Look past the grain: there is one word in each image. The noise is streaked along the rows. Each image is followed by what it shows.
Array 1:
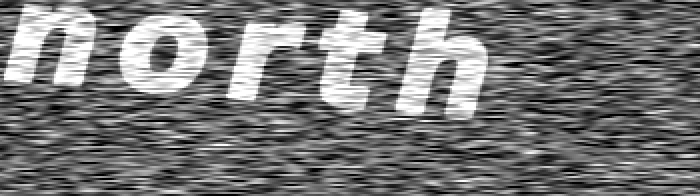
north
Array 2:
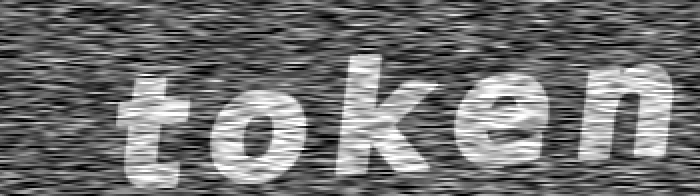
token
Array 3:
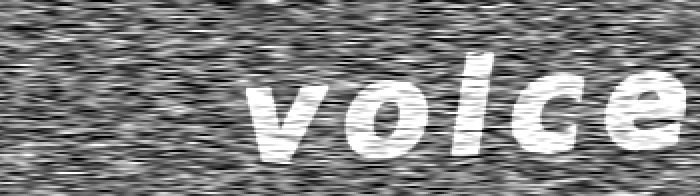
voice
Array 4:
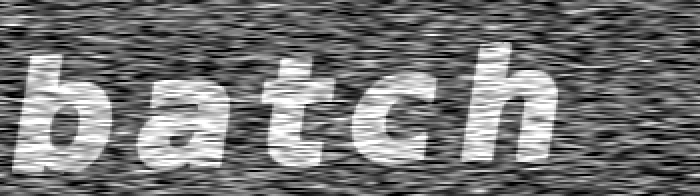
batch
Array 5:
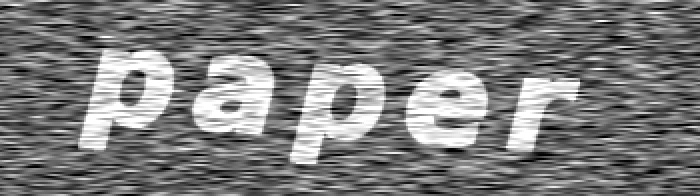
paper
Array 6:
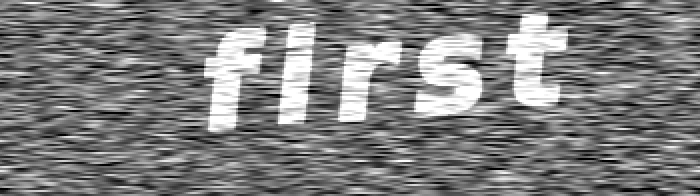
first
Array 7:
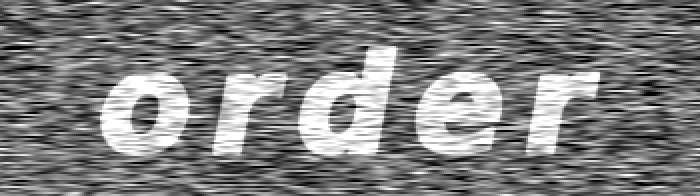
order
